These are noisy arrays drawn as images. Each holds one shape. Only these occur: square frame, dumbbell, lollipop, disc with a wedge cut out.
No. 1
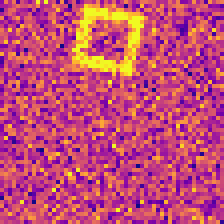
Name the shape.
square frame
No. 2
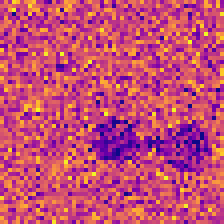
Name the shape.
dumbbell
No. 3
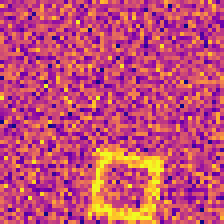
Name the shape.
square frame
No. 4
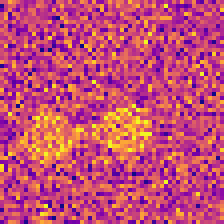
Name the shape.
dumbbell
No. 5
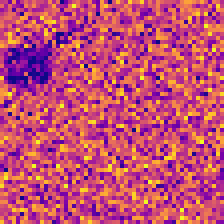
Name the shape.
lollipop
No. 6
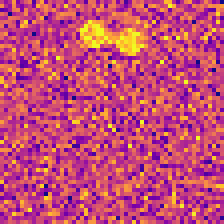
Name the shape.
dumbbell
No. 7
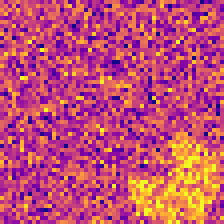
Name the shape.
disc with a wedge cut out
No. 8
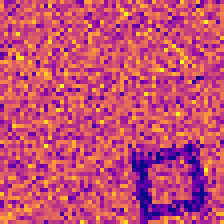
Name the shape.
square frame
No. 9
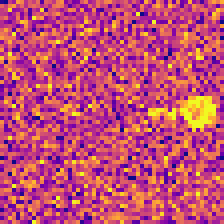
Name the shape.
lollipop
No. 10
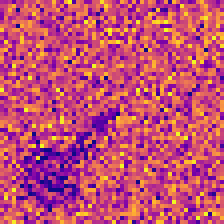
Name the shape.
lollipop
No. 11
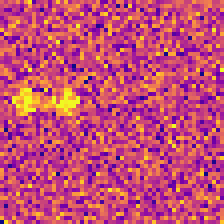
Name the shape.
dumbbell
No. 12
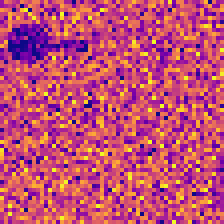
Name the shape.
lollipop
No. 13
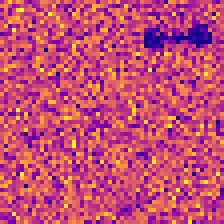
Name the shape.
dumbbell
